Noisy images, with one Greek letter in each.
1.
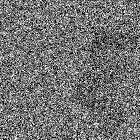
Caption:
dark xi
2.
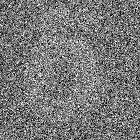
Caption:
light delta
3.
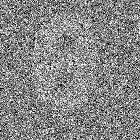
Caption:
light theta
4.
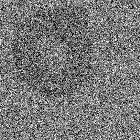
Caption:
dark sigma
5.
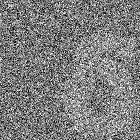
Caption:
light delta
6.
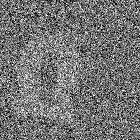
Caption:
light omega
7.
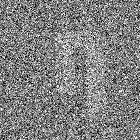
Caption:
light eta
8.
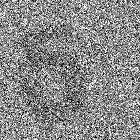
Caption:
dark delta
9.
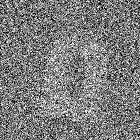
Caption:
light omega
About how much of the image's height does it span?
two thirds
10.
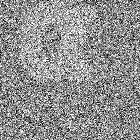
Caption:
light alpha
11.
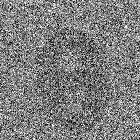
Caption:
dark theta
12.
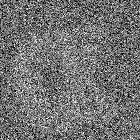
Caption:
light alpha
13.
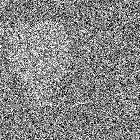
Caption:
light phi
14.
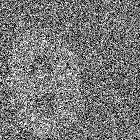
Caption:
light theta
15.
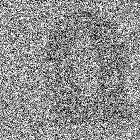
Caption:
dark omega
